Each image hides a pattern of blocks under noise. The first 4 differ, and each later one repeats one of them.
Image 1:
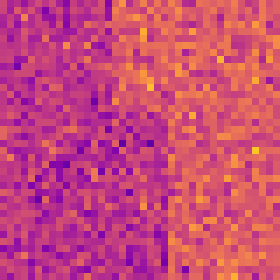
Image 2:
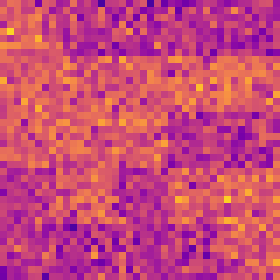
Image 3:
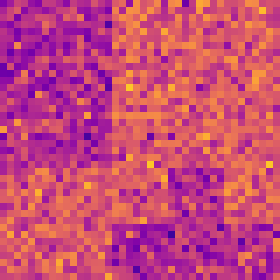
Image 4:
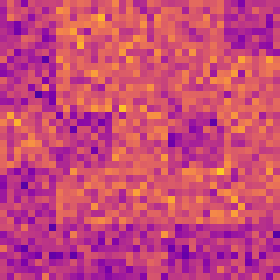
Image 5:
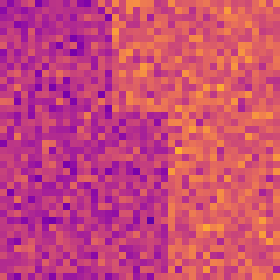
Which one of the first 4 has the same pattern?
1
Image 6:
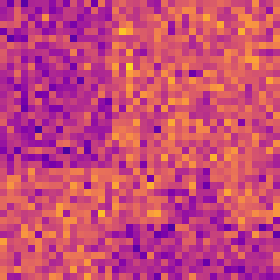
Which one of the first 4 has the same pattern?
3
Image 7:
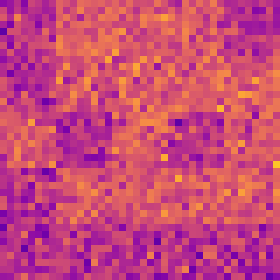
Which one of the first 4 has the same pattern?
4
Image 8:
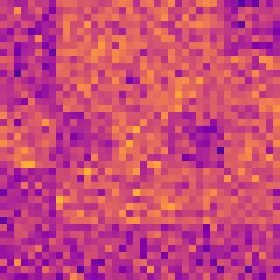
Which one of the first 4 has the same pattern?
4
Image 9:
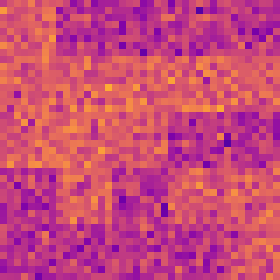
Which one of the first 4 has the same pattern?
2
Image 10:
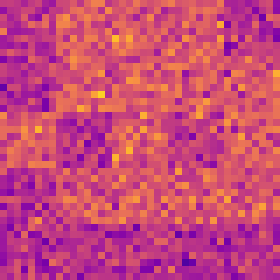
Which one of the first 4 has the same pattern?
4
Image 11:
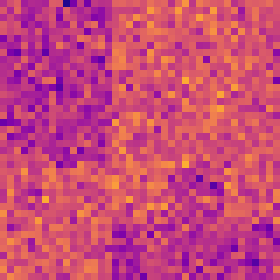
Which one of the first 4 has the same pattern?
3
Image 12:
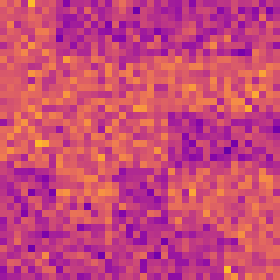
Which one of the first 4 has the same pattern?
2
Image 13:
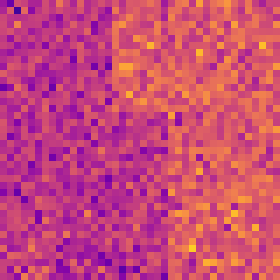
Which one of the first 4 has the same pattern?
1
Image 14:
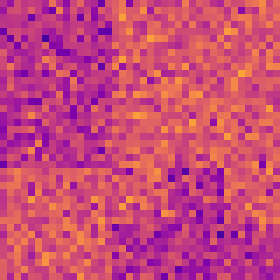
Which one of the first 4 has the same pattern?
3
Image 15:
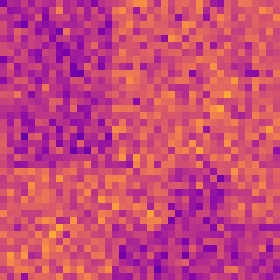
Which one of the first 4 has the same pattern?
3
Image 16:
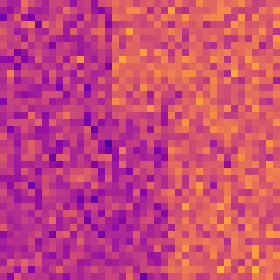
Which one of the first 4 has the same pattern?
1
